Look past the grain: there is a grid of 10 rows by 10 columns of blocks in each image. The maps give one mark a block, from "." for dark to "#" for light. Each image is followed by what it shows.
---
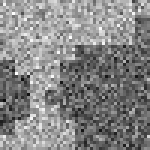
# # # # # # # # # #
# # # # # # # # # .
# # # # # # # # # .
# # # # # . . . . .
. # # # . . . . . .
. . # # . . . . . .
. . # . . . . . . .
. . # # . . . . . .
. # # # # . . . . .
# # # # # . . . . .
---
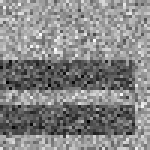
# # # # # # # # # #
# # # # # # # # # #
# # # # # # # # # #
# # # # # # # # # #
. . . . . . . . . #
. . . . . . . . . #
# # # # # # # # # #
. . . . . . . . . #
. . . . . . . . . #
# # # # # # # # # #
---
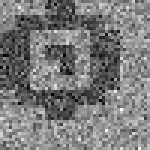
# # # . . # # # # #
# . . . . . . # # #
. . # # # # . . # #
. . # . . # . . # #
. . # # . # . . # #
. . # # # # . . # #
# . . . . . . # # #
# # # . . # # # # #
# # # # # # # # # #
# # # # # # # # # #
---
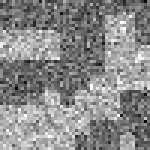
. . . . . . . . . .
. . . . . . . # # .
# # # # . . . # # .
# # # # . . . # # #
. . . . . . . # # #
. . . . . . # # # #
. . . # . # # # . .
# # # # # # # # . .
# # # # # # . . . .
# # # # # . . . # .
